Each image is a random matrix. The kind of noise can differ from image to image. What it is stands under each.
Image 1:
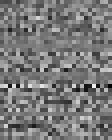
rows of uneven size
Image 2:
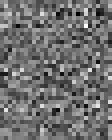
low rank plus noise
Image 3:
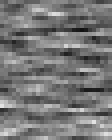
streaked along the rows
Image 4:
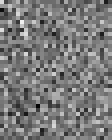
low rank plus noise
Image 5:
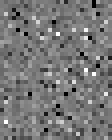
heavy tails
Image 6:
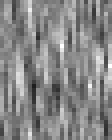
streaked along the columns
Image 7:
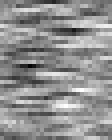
streaked along the rows
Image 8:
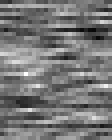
streaked along the rows
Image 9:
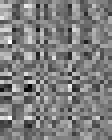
low rank plus noise
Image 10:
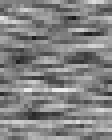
streaked along the rows
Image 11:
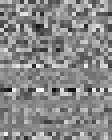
rows of uneven size
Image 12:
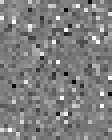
heavy tails
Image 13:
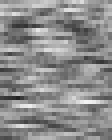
streaked along the rows
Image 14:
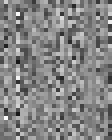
columns of uneven size
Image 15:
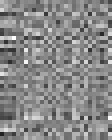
low rank plus noise
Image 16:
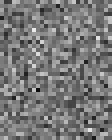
independent entries
